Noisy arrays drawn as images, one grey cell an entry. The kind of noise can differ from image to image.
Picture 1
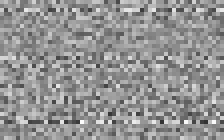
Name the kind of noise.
rows of uneven size
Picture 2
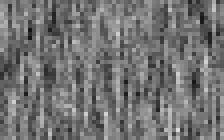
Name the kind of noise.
streaked along the columns
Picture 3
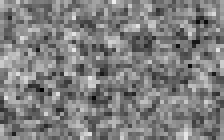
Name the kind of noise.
blotchy
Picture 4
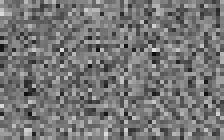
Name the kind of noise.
low rank plus noise
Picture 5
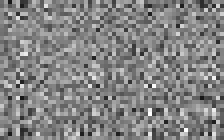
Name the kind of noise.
low rank plus noise
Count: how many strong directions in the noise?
two
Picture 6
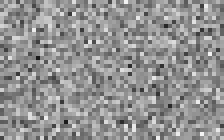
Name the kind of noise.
independent entries
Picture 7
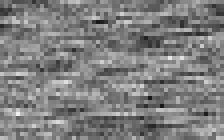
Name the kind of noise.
streaked along the rows
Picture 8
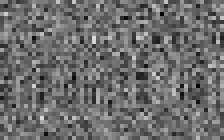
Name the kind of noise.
low rank plus noise
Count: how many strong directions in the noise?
one
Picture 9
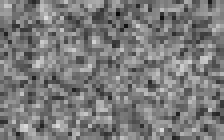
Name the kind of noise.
blotchy
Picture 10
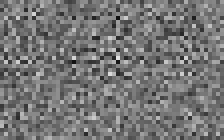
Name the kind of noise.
low rank plus noise
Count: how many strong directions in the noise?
one
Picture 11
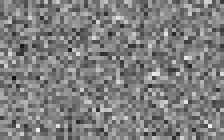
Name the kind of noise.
independent entries
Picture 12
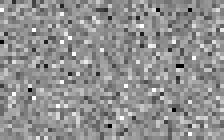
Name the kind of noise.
heavy tails
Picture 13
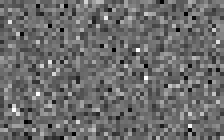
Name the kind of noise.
heavy tails
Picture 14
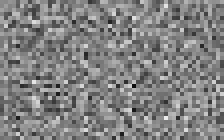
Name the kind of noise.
low rank plus noise
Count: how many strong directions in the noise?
three or four
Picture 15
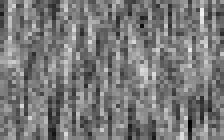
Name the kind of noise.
streaked along the columns
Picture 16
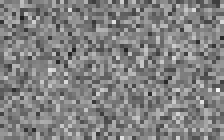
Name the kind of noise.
independent entries
